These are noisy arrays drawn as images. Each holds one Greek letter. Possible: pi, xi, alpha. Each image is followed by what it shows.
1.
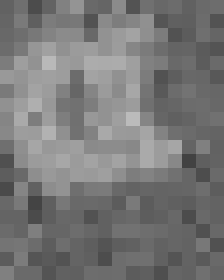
alpha
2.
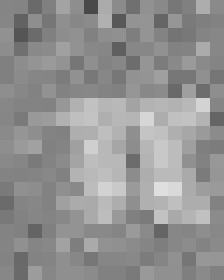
pi
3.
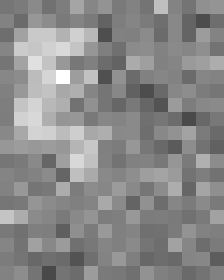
xi
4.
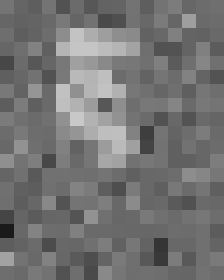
xi
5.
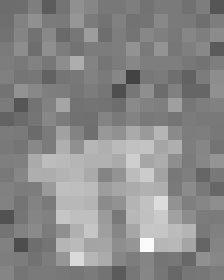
pi
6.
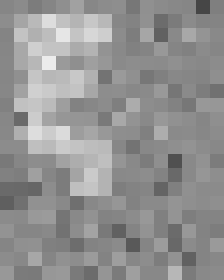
xi
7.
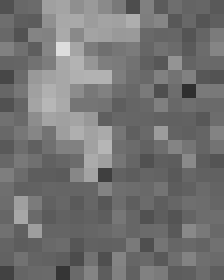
xi
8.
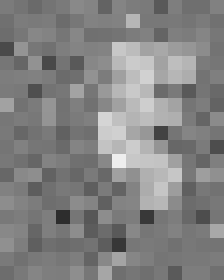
xi
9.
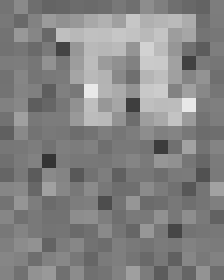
pi
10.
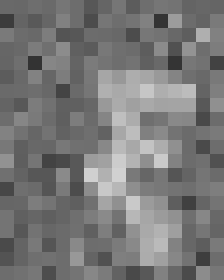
xi
